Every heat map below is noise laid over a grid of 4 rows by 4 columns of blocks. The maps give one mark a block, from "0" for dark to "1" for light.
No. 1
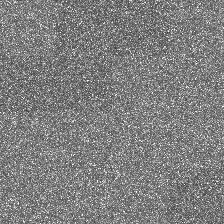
1 0 0 1
0 0 1 1
1 1 1 1
1 1 1 0
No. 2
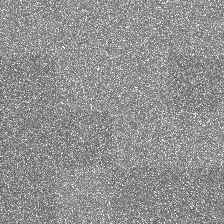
1 1 1 1
0 1 1 0
0 0 1 1
0 1 0 0
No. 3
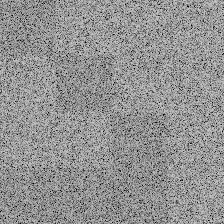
0 1 1 1
1 0 1 1
1 1 0 1
0 0 0 1
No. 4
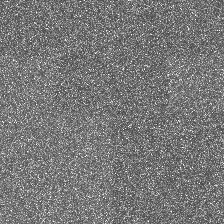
0 0 0 0
1 0 0 1
1 1 0 0
1 1 0 0
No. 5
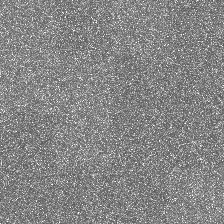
1 0 1 0
1 1 0 0
0 1 0 0
0 0 0 1
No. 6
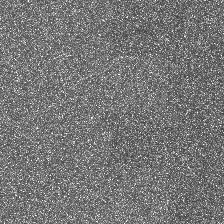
1 1 0 0
1 1 1 0
1 1 0 0
1 1 1 0
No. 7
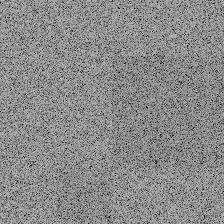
1 1 1 1
1 1 0 0
1 1 0 0
1 0 1 1
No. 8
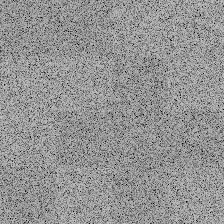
0 0 1 1
1 1 0 1
1 0 0 0
0 1 0 1
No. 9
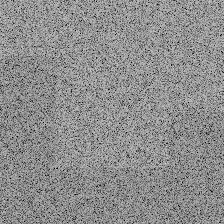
1 1 1 1
0 1 1 1
0 1 1 0
0 0 0 0
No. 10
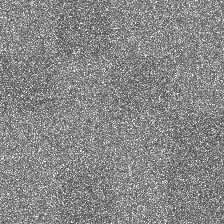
1 0 1 1
0 1 0 1
1 1 1 0
1 0 1 0
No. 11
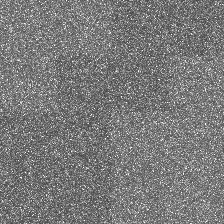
1 1 0 0
1 0 0 1
0 0 1 1
0 0 1 1
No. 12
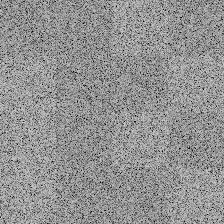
0 0 1 0
1 0 0 1
1 0 1 0
1 0 0 1
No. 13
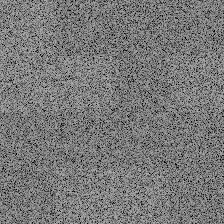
1 0 0 0
1 1 0 1
0 0 0 0
0 1 1 0
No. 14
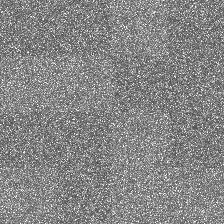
0 0 1 0
1 1 0 0
0 0 1 0
1 0 1 1
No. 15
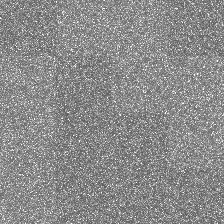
0 1 1 0
1 0 1 1
1 0 0 1
1 0 0 0
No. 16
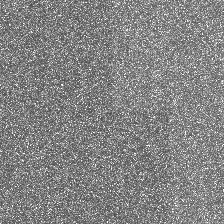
0 0 1 1
0 0 1 1
0 0 0 1
0 0 0 1
